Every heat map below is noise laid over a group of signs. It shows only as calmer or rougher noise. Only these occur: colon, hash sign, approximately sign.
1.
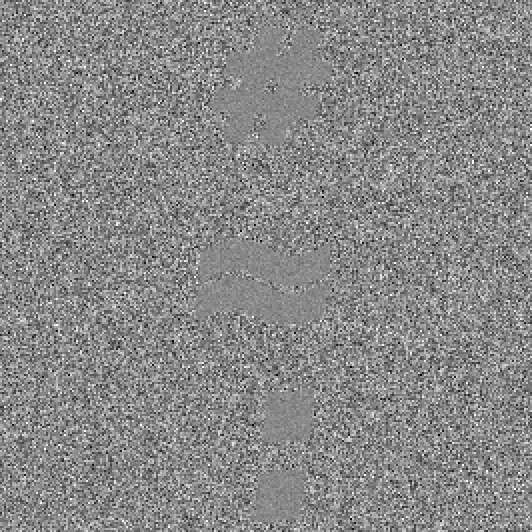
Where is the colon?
bottom middle
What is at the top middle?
hash sign
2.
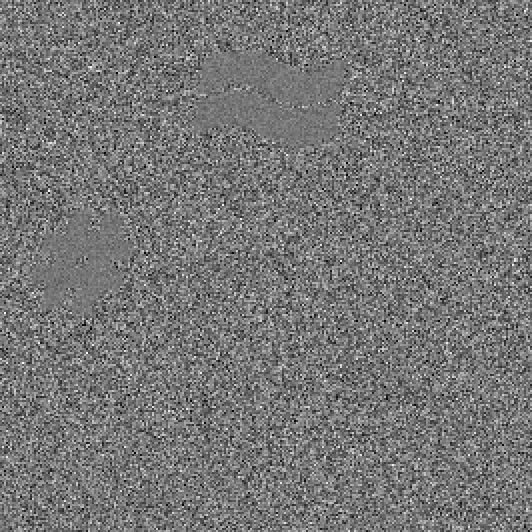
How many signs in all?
2
